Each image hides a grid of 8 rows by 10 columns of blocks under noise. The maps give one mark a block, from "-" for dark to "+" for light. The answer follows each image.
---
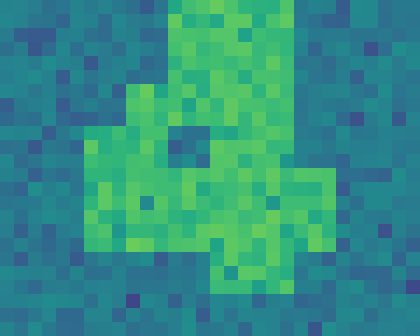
- - - - + + + - - -
- - - - + + + - - -
- - - + + + + - - -
- - + + - + + - - -
- - + + + + + + - -
- - + + + + + + - -
- - - - - + + - - -
- - - - - - - - - -
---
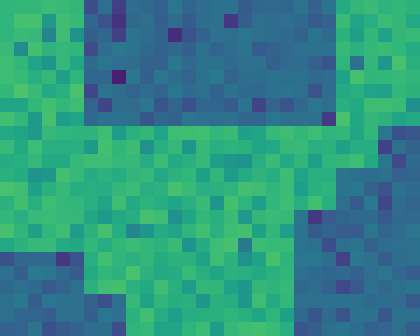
+ + - - - - - - + +
+ + - - - - - - + +
+ + - - - - - - + +
+ + + + + + + + + -
+ + + + + + + + - -
+ + + + + + + - - -
- - + + + + + - - -
- - - + + + + - - -
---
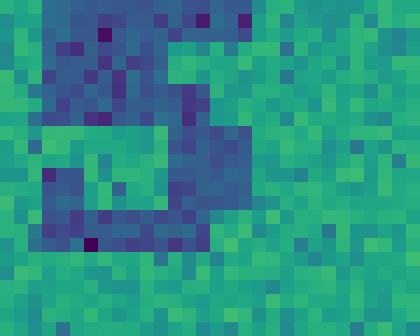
+ - - - - - + + + +
+ - - - + + + + + +
+ - - - - + + + + +
+ + + + - - + + + +
+ - + + - - + + + +
+ - - - - + + + + +
+ + + + + + + + + +
+ + + + + + + + + +
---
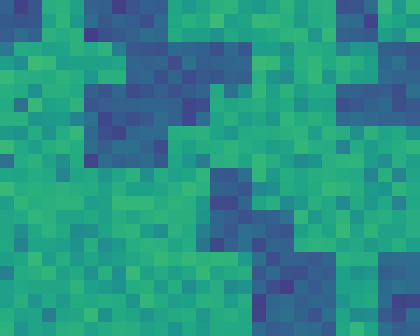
- + - - + + + + - +
+ + + - - - + + + -
+ + - - - + + + - -
+ + - - + + + + + +
+ + + + + - + + + +
+ + + + + - - + + +
+ + + + + + - - + -
+ + + + + + - - + -
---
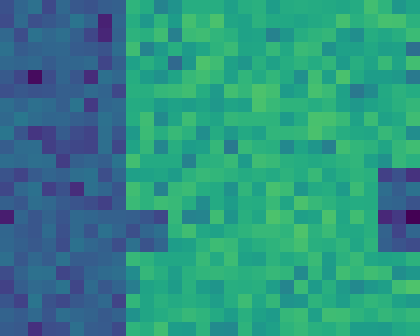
- - - + + + + + + +
- - - + + + + + + +
- - - + + + + + + +
- - - + + + + + + +
- - - + + + + + + -
- - - - + + + + + -
- - - + + + + + + +
- - - + + + + + + +
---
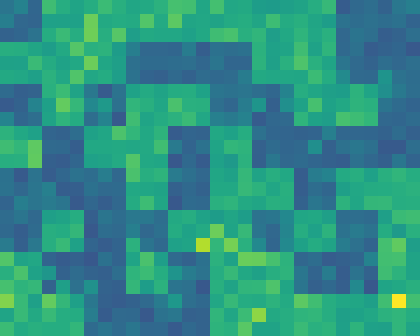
- + + + + + + + - -
+ + + - - - + + - -
- + - + + - - + + -
+ - + + - + - - - -
- - - + - + + - + +
- + - - + + - + - +
+ - - + - + + - - +
+ + - - - + + + + +
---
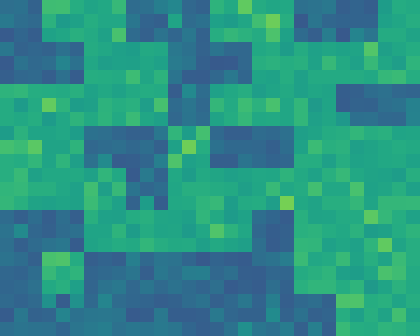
- + + - - + + - - +
- - + + - - + + + +
+ + + + - + + + - -
+ + - - + - - + + +
+ + + - + + + + + +
- - + + + + - + + +
- + - - - - - + + +
- - - - - - - - + +
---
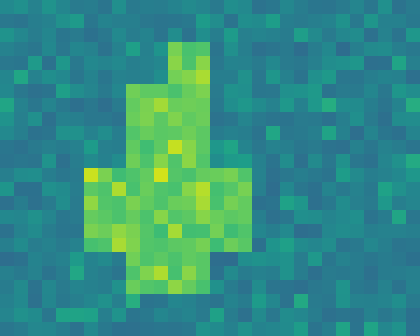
- - - - - - - - - -
- - - - + - - - - -
- - - + + - - - - -
- - - + + - - - - -
- - + + + + - - - -
- - + + + + - - - -
- - - + + - - - - -
- - - - - - - - - -
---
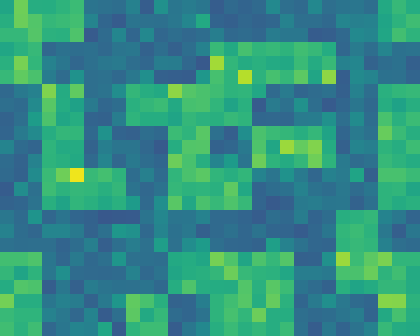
+ + - - - - - - - +
+ - - - - + + + - -
- + - + + + - - - +
- + - - + - + + - +
- + + - + + - - - +
- - - - - - - - + -
+ - - - + + + - + +
+ - - + - + + - - +
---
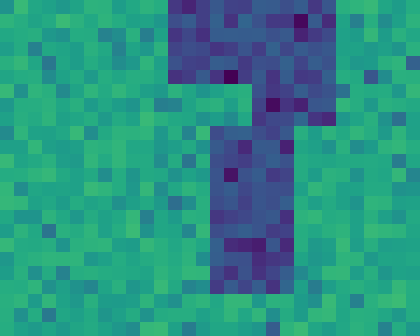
+ + + + - - - - + +
+ + + + - - - - + +
+ + + + + + - - + +
+ + + + + - - + + +
+ + + + + - - + + +
+ + + + + - - + + +
+ + + + + - - + + +
+ + + + + + + + + +
